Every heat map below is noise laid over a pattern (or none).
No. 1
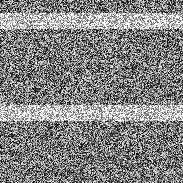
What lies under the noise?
bands of rows
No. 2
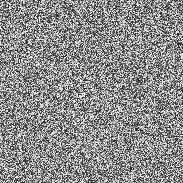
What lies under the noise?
only noise
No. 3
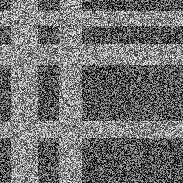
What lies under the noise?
bands of rows crossing bands of columns
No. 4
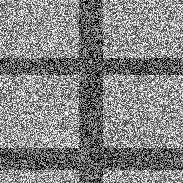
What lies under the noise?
bands of rows crossing bands of columns
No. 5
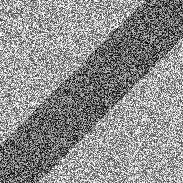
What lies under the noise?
a diagonal band
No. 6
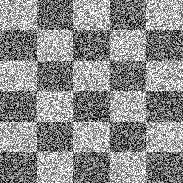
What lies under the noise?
a checkerboard
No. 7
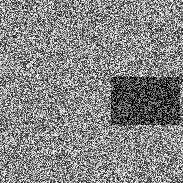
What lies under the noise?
one block
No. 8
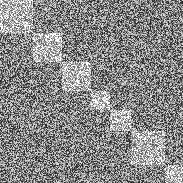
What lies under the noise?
blocks along the diagonal
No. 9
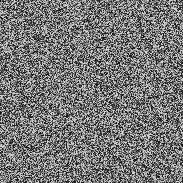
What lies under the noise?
only noise
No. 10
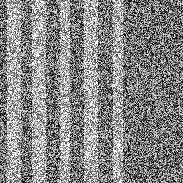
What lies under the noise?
bands of columns
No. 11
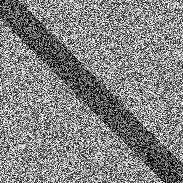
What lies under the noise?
a diagonal band
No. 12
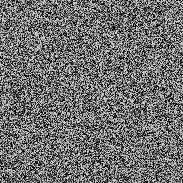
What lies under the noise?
only noise
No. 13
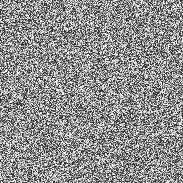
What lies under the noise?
only noise
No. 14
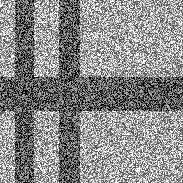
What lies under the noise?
bands of rows crossing bands of columns
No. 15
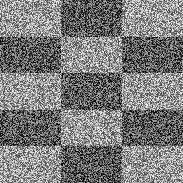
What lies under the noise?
a checkerboard
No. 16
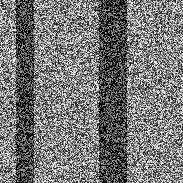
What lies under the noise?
bands of columns
